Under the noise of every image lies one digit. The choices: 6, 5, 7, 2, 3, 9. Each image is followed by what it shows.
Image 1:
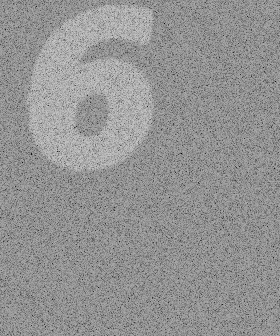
6
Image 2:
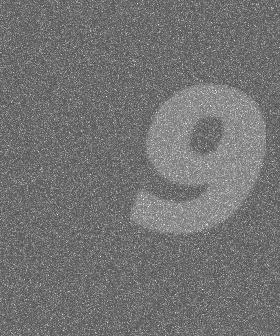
9
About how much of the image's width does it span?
half
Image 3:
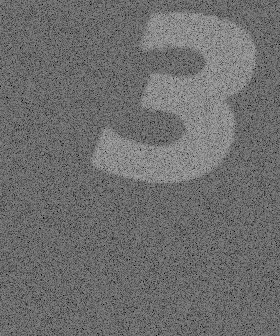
3
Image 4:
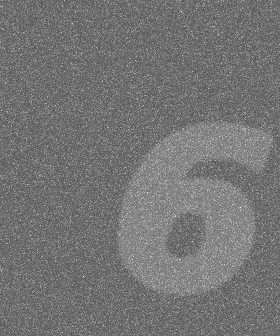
6
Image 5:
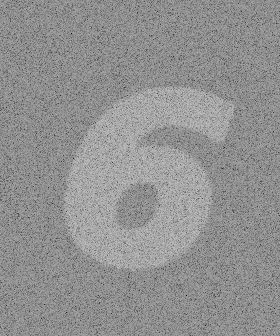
6
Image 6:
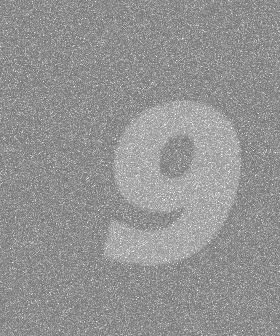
9
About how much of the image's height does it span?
half
